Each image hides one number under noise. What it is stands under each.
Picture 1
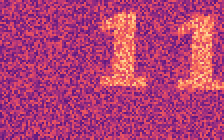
11
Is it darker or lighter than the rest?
lighter
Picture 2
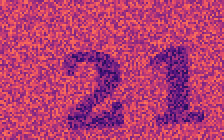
21
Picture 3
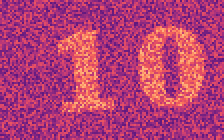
10
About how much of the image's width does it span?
two thirds
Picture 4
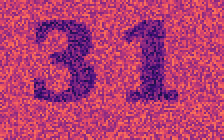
31
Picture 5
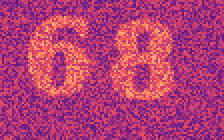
68
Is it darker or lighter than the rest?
lighter
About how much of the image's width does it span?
two thirds
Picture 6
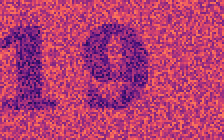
19
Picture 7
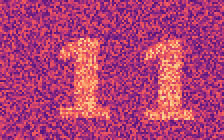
11
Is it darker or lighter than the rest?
lighter
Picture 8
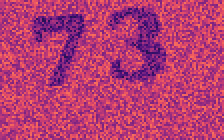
73
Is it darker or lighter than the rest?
darker
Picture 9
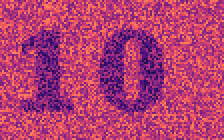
10
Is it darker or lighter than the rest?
darker
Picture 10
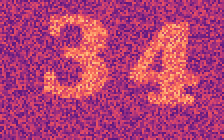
34
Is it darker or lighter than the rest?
lighter
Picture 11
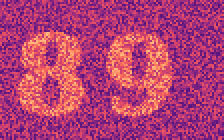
89
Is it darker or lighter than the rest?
lighter
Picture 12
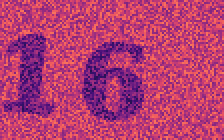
16
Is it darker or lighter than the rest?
darker
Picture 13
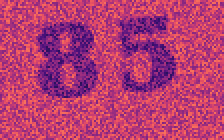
85
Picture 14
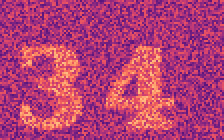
34
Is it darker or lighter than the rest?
lighter
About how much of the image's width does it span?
two thirds
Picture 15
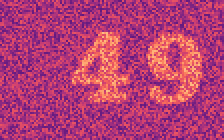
49
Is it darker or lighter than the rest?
lighter
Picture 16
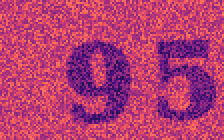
95
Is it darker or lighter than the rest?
darker
